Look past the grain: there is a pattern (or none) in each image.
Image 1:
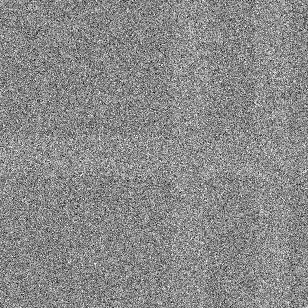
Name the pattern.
bands of rows crossing bands of columns
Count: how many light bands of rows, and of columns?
1 and 2
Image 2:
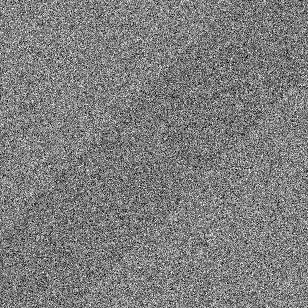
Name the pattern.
a diagonal band
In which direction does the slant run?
bottom left to top right
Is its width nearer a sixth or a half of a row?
a half
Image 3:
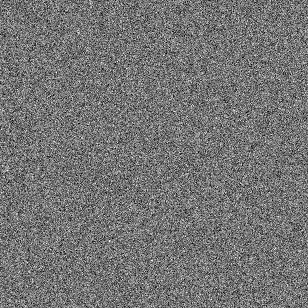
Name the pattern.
only noise
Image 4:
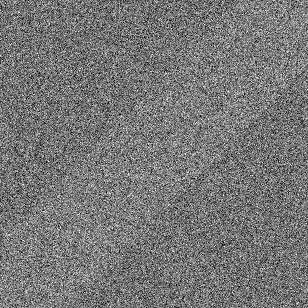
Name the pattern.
a diagonal band
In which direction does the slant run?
bottom left to top right
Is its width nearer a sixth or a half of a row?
a half
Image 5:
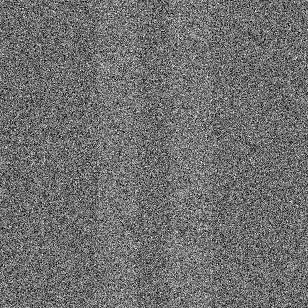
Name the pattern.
bands of columns
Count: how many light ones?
2
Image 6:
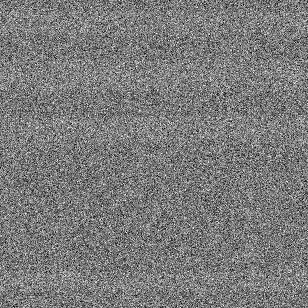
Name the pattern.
bands of rows
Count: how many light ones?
4
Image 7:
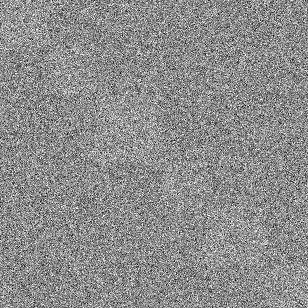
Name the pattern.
blocks along the diagonal
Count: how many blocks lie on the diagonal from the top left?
6
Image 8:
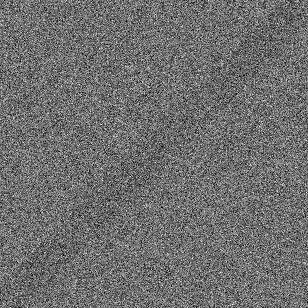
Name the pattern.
a diagonal band
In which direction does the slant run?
bottom left to top right
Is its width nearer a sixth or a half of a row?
a sixth
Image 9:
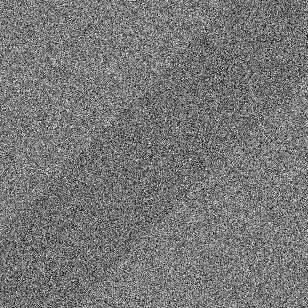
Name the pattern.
a diagonal band
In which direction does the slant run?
bottom left to top right
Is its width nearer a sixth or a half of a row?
a half
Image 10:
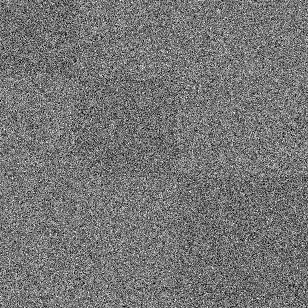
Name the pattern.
blocks along the diagonal
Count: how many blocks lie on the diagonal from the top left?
3
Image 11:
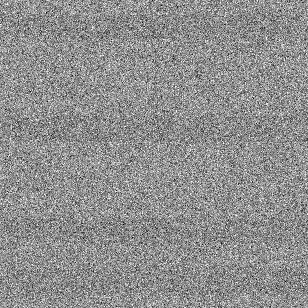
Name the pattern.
bands of rows
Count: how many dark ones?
4
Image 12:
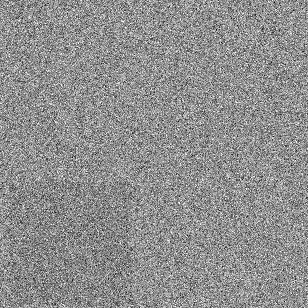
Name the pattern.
one block
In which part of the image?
bottom left
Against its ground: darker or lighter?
darker
